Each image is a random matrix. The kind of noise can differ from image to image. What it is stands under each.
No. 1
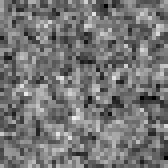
blotchy
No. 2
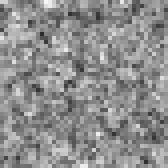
blotchy
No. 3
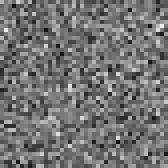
independent entries
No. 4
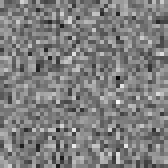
low rank plus noise
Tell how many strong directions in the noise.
three or four
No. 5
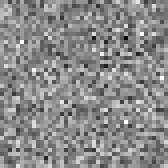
low rank plus noise
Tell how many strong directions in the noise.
five to eight
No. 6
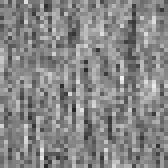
streaked along the columns
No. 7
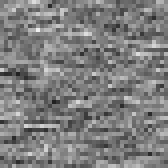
streaked along the rows
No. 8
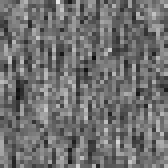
streaked along the columns
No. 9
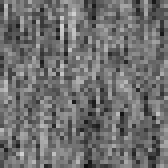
streaked along the columns
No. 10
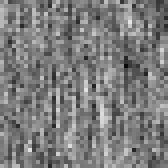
streaked along the columns
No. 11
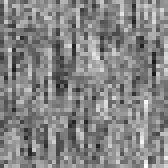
streaked along the columns
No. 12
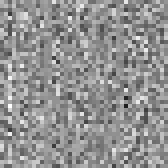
columns of uneven size
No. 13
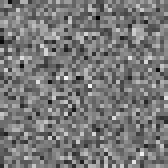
independent entries
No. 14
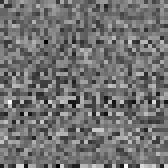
rows of uneven size
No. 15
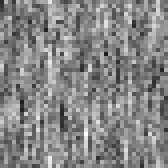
streaked along the columns
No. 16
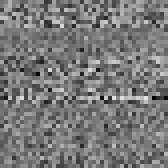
rows of uneven size
